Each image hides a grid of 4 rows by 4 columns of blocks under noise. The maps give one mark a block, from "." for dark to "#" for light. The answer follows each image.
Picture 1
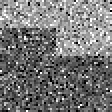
####
..##
....
....
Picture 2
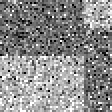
...#
....
###.
###.
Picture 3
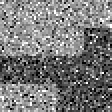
####
###.
....
##..
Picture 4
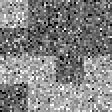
#...
....
##.#
.###
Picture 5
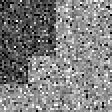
..##
..##
.###
####
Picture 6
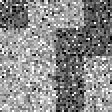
.##.
##..
##.#
##.#
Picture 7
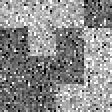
###.
.#.#
...#
..##
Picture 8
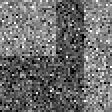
##.#
##.#
...#
...#
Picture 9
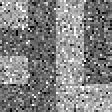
#.#.
..#.
#.#.
..##
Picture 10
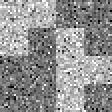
##..
#.#.
..##
..#.
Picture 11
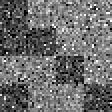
.###
..##
##.#
.##.
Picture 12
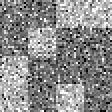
..##
.#..
#...
#.#.
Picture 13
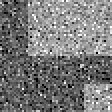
.###
.###
....
...#
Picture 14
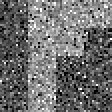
.###
.##.
.#..
.#..
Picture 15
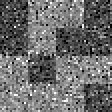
.##.
.#..
#.##
###.
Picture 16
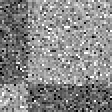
.###
.###
.###
#...
